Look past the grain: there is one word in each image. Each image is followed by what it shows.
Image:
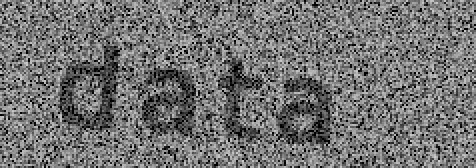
data
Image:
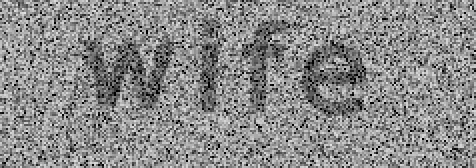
wife
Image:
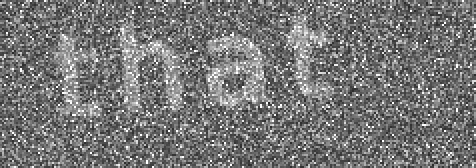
that
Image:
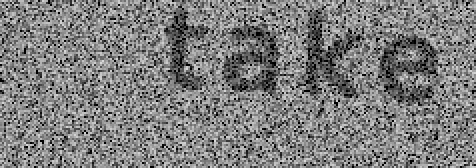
take
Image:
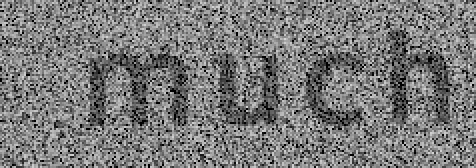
much
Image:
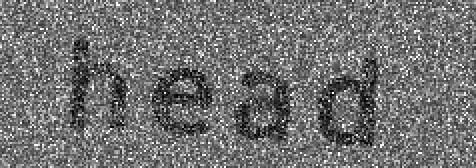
head
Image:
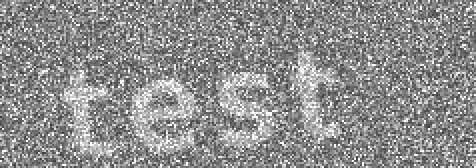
test
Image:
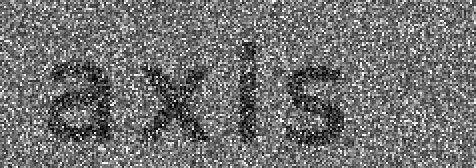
axis
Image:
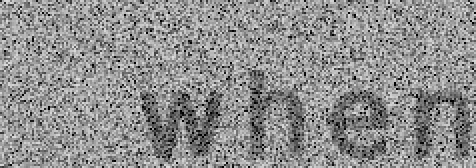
when
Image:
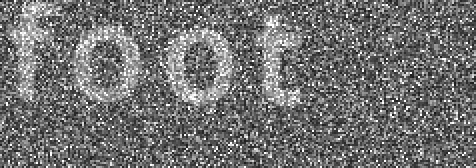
foot
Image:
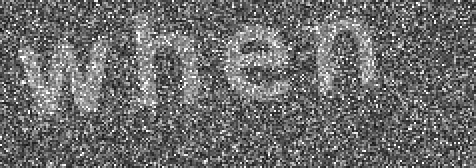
when
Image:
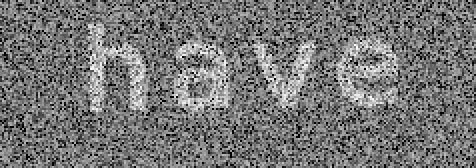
have
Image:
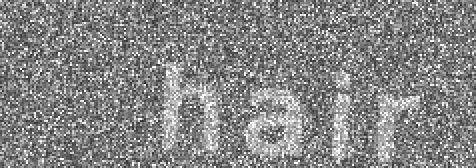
hair
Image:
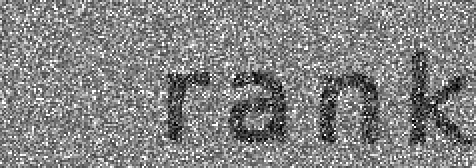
rank
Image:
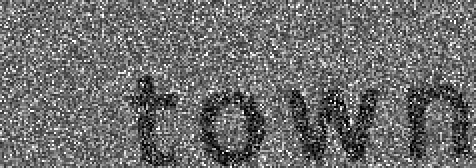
town
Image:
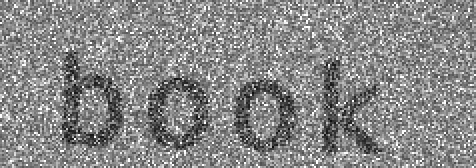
book
